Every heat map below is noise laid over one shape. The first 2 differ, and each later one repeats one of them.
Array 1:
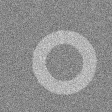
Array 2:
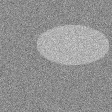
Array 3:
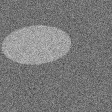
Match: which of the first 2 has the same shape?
2
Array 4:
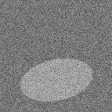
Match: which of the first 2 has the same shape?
2
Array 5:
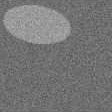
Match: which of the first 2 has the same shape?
2
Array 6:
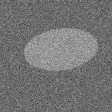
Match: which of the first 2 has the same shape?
2
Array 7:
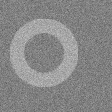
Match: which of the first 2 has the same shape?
1
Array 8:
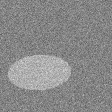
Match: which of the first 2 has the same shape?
2
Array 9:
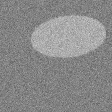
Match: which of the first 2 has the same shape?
2
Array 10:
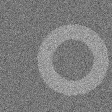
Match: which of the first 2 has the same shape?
1
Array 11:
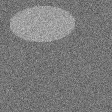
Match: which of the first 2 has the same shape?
2
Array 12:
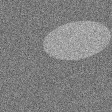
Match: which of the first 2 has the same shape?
2
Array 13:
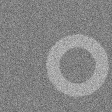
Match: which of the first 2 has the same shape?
1
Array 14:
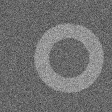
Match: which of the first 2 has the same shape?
1
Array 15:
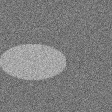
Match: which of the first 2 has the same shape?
2
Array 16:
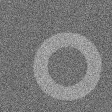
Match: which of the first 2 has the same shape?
1
